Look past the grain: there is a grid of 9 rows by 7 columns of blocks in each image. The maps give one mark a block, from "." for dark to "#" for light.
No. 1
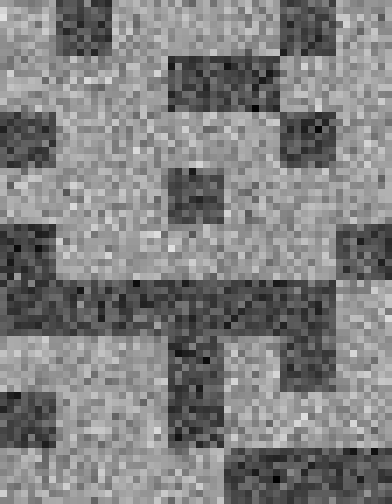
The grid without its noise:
#.###.#
###..##
.####.#
###.###
.#####.
......#
###.#.#
.##.###
####...
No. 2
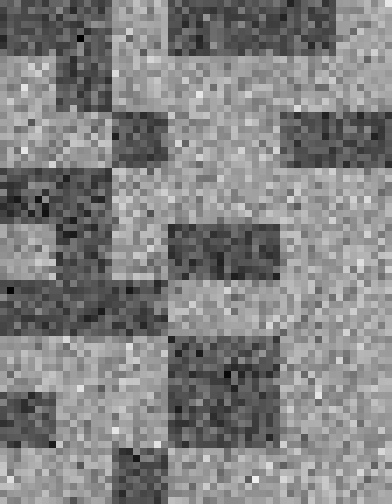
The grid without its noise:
..#...#
#.#####
##.##..
..#####
#.#..##
...####
###..##
.##..##
##.####
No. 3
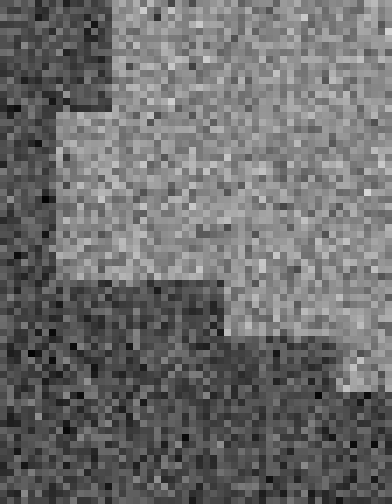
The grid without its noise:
..#####
..#####
.######
.######
.######
....###
......#
.......
.......
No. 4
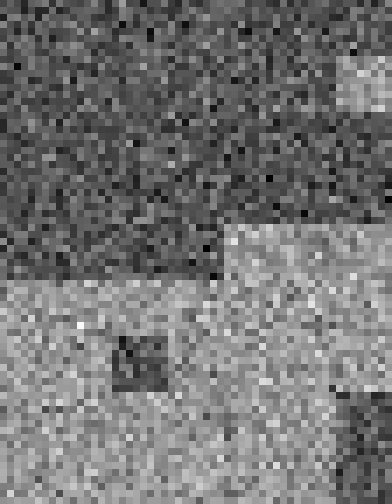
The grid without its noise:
.......
......#
.......
.......
....###
#######
##.####
######.
######.
